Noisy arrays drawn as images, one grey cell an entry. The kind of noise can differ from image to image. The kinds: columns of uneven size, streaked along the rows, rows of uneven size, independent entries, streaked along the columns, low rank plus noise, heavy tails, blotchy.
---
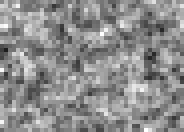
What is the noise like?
blotchy
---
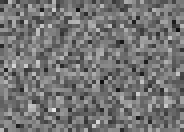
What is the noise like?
independent entries
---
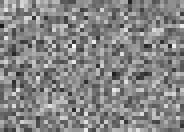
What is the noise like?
low rank plus noise
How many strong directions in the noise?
five to eight
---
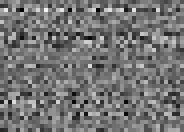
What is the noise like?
rows of uneven size
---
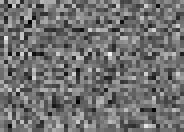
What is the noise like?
low rank plus noise
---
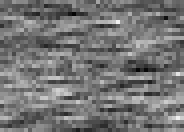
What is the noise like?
streaked along the rows
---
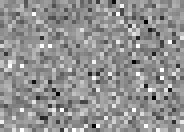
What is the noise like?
heavy tails
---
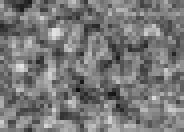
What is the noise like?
blotchy
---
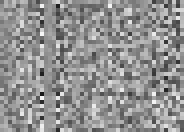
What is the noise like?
columns of uneven size
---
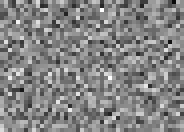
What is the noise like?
low rank plus noise
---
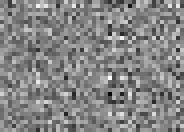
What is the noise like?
low rank plus noise
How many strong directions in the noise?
two
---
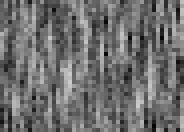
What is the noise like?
streaked along the columns
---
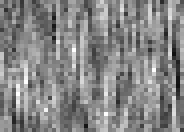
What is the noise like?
streaked along the columns
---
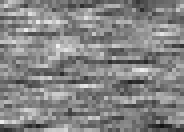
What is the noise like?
streaked along the rows
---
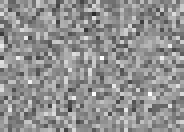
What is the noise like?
independent entries
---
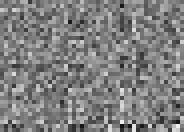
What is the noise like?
low rank plus noise
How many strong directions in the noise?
one
